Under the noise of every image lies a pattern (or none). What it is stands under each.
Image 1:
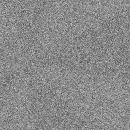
spokes from one point
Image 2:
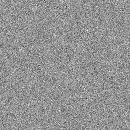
only noise
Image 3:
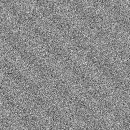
diagonal stripes
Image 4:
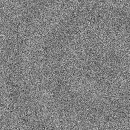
rings round one point
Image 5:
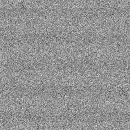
horizontal stripes
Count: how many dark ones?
5
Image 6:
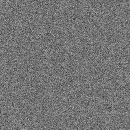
only noise
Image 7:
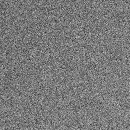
a smooth slope
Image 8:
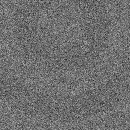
rings round one point
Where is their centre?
top middle
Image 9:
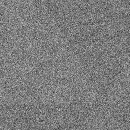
spokes from one point
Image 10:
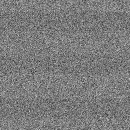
horizontal stripes
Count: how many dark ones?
3
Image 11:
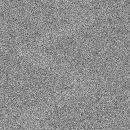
a wavy band
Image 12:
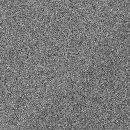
a sharp edge
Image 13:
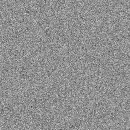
only noise
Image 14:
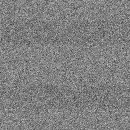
horizontal stripes
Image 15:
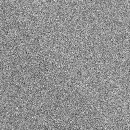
a sharp edge
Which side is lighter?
top right
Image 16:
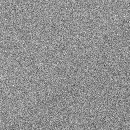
a sharp edge
